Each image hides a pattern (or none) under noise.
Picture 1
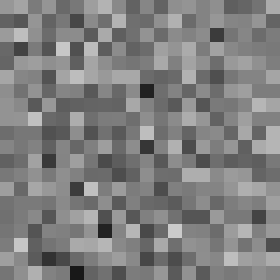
only noise
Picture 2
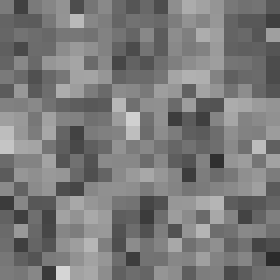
a checkerboard
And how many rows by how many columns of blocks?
3 by 5
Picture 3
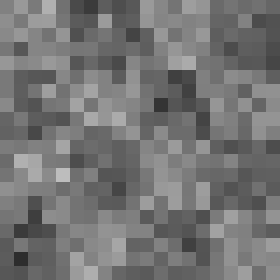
a checkerboard
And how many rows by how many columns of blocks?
4 by 4
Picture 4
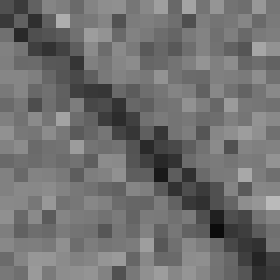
a diagonal band
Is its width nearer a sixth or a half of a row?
a sixth
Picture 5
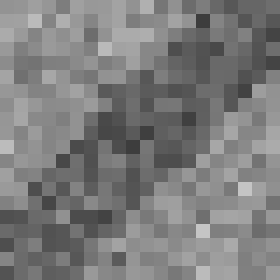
a diagonal band
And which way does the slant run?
bottom left to top right
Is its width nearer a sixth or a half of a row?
a half
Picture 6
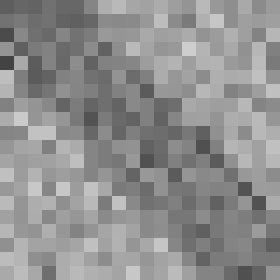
a diagonal band
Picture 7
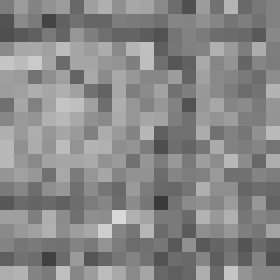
bands of rows crossing bands of columns
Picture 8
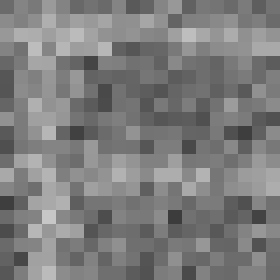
bands of rows crossing bands of columns
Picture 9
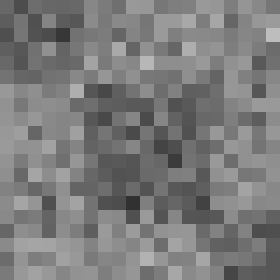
blocks along the diagonal
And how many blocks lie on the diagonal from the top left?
3
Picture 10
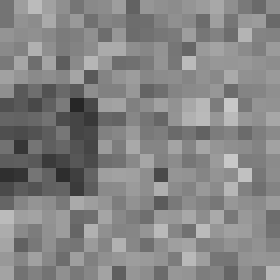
one block
